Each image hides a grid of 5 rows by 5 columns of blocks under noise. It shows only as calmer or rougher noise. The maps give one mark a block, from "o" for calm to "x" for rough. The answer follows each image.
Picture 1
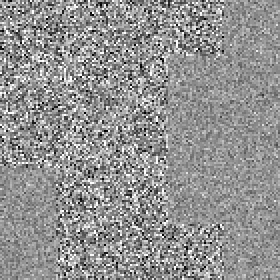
x x x x o
x x x o o
x x x o o
o x x o o
o x x x o
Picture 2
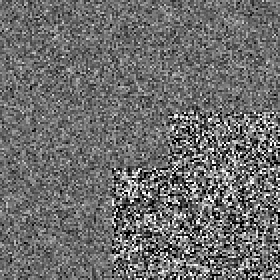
o o o o o
o o o o o
o o o x x
o o x x x
o o x x x
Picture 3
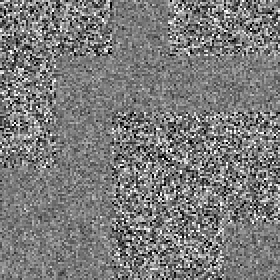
x x o x x
x o o o o
x o x x x
o o x x x
o o x x o
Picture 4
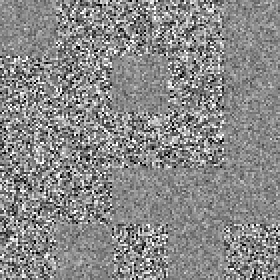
o x x x o
x x o x o
x x x x o
x x o o o
x o x o x
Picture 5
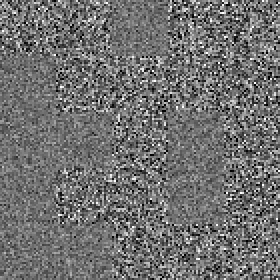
x x o x x
o x x x x
o o x o x
o x x o x
o o x x x
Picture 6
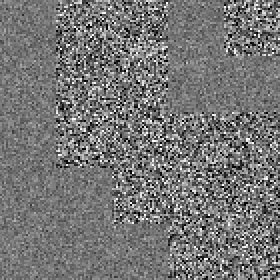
o x x o x
o x x o o
o x x x x
o o x x x
o o o x x
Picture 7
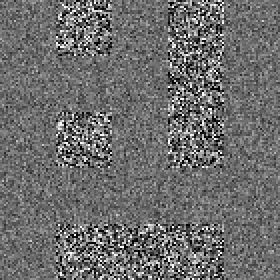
o x o x o
o o o x o
o x o x o
o o o o o
o x x x o
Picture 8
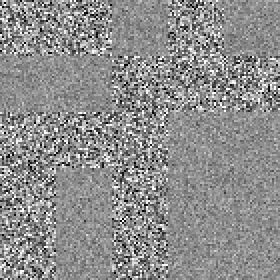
x x o x o
o o x x x
x x x o o
x o x o o
x o x o o
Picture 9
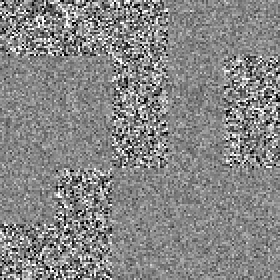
x x x o o
o o x o x
o o x o x
o x o o o
x x o o o
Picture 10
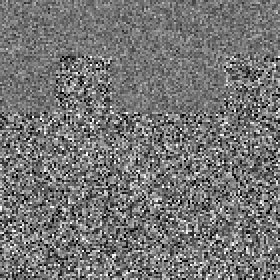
o o o o o
o x o o x
x x x x x
x x x x x
x x x x x
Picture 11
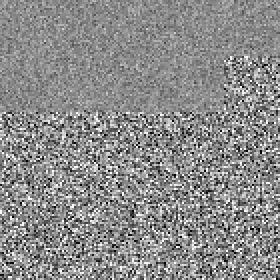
o o o o o
o o o o x
x x x x x
x x x x x
x x x x x
